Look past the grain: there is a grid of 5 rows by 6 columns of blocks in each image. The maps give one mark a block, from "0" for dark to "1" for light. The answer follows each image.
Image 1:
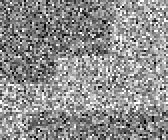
0 0 0 0 1 1
0 0 0 0 1 1
0 0 1 1 1 1
1 1 1 1 1 1
1 0 0 0 0 0
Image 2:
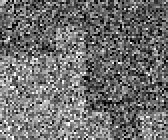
0 0 0 0 0 0
0 0 1 0 0 0
1 1 1 0 0 0
1 1 1 0 0 0
1 1 1 1 0 1
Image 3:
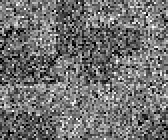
1 1 0 1 1 1
0 1 0 0 0 1
0 0 1 0 1 1
1 1 1 1 1 1
0 0 1 1 1 0
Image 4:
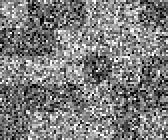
1 0 0 1 1 0
0 0 1 1 1 1
1 1 1 0 1 0
0 0 0 1 0 0
0 1 1 1 0 1
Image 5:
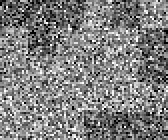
0 0 0 1 0 1
1 0 1 1 1 0
1 1 1 1 1 0
1 1 1 1 1 1
1 1 1 0 0 0
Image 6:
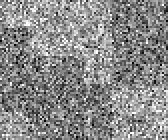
1 1 1 1 0 0
0 1 1 1 0 0
0 0 0 1 0 0
0 0 0 0 1 1
1 0 0 0 1 1
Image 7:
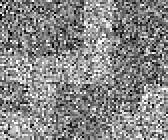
0 0 0 1 0 0
0 0 0 1 0 0
1 1 1 1 0 0
0 1 0 0 0 1
1 1 0 0 1 1
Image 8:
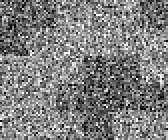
0 0 1 1 1 0
0 1 1 1 1 1
1 1 1 0 0 1
1 1 0 0 0 0
1 1 1 0 1 1
